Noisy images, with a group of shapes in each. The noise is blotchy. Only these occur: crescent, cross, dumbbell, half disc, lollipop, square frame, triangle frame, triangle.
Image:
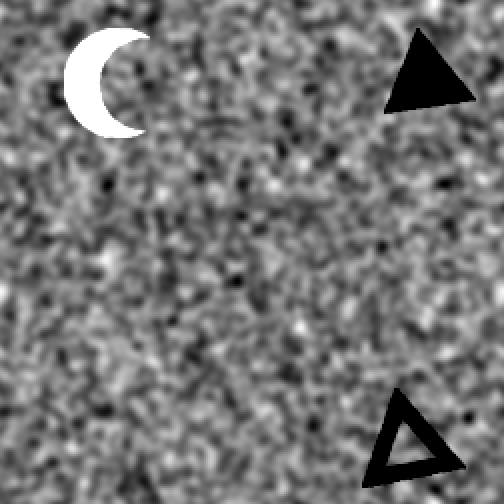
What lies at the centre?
nothing
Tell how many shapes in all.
3
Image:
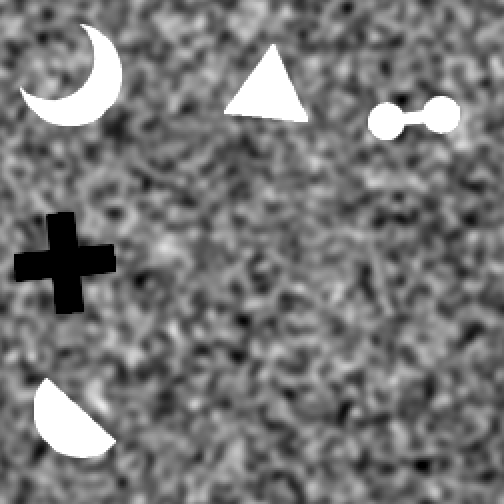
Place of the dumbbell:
top right
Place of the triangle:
top middle
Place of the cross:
middle left
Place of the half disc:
bottom left
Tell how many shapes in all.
5
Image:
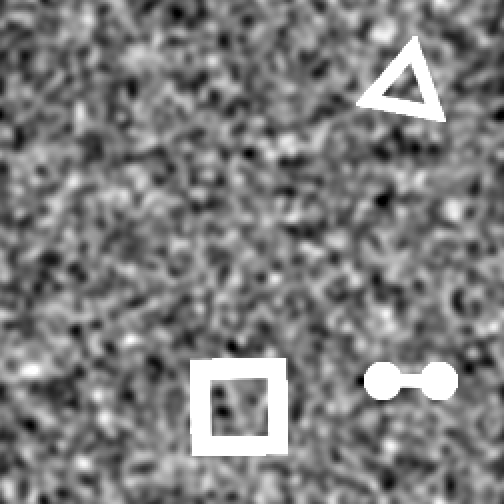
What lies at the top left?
nothing
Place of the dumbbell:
bottom right
